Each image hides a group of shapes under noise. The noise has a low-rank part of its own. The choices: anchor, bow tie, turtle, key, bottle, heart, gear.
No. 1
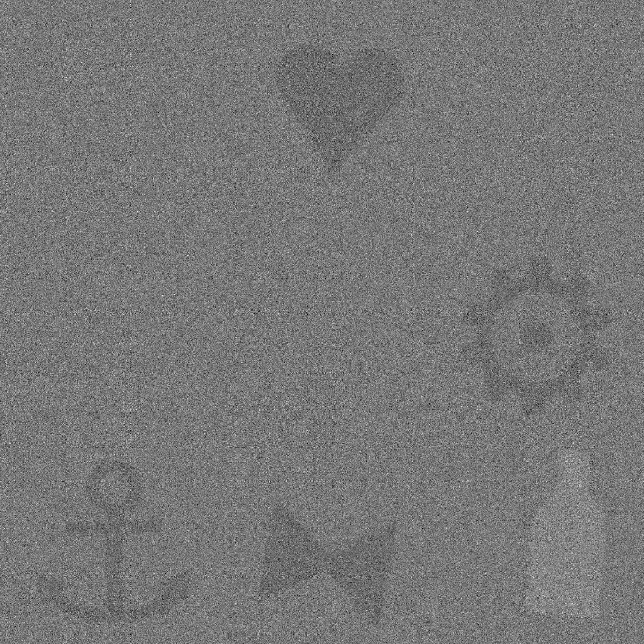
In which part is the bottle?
bottom right
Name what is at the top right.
nothing
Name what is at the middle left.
nothing
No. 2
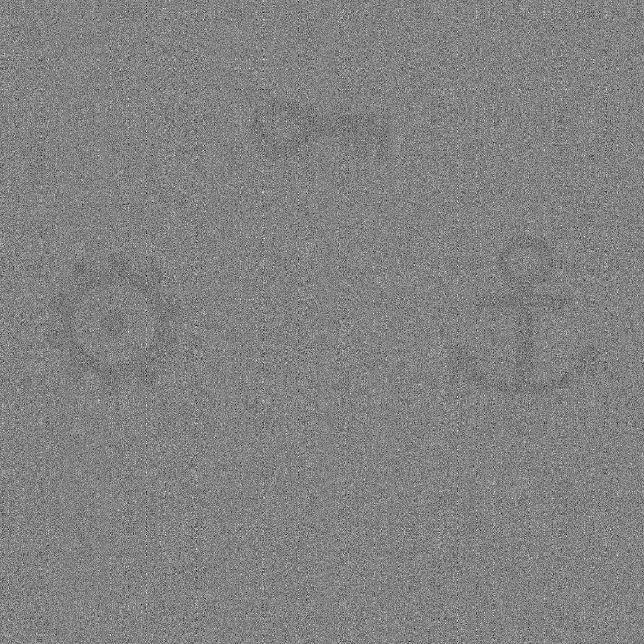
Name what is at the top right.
nothing
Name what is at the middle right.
anchor
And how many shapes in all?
3
